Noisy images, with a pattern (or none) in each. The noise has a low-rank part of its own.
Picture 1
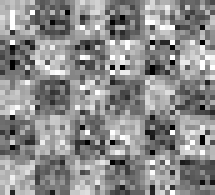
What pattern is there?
a checkerboard
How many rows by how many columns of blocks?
5 by 6
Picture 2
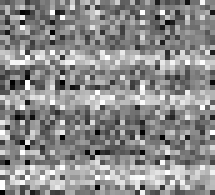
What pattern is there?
bands of rows
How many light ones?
3
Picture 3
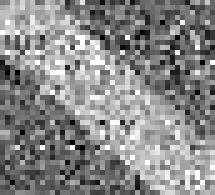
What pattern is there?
a diagonal band
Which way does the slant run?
top left to bottom right
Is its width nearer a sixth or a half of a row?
a half
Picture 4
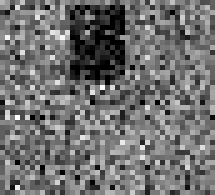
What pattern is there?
one block
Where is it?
top middle
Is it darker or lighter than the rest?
darker
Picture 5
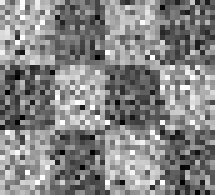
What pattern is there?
a checkerboard
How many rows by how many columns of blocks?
3 by 4
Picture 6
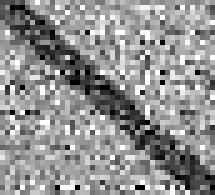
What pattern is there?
a diagonal band
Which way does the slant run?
top left to bottom right
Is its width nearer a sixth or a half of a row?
a sixth
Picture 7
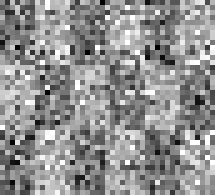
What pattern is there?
a checkerboard
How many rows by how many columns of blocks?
3 by 6
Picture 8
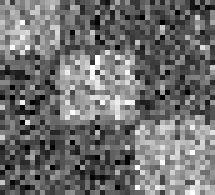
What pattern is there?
blocks along the diagonal
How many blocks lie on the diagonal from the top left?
3
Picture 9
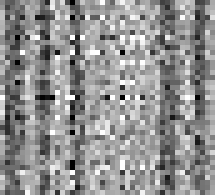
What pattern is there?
bands of columns
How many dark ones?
5
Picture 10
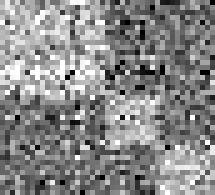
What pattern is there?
blocks along the diagonal
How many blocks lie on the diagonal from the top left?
3
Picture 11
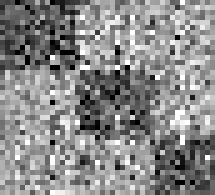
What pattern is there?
blocks along the diagonal
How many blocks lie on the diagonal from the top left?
3
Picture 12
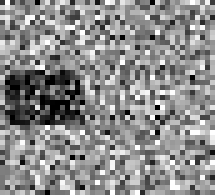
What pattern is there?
one block
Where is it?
middle left
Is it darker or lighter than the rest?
darker
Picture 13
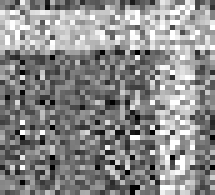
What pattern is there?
bands of rows crossing bands of columns
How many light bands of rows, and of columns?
1 and 1
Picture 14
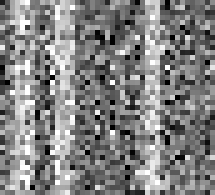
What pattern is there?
bands of columns
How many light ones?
3
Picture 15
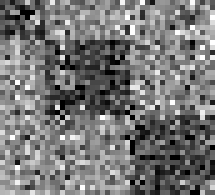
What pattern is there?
blocks along the diagonal
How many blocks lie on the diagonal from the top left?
3
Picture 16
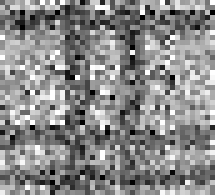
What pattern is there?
bands of rows crossing bands of columns
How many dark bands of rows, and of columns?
3 and 2
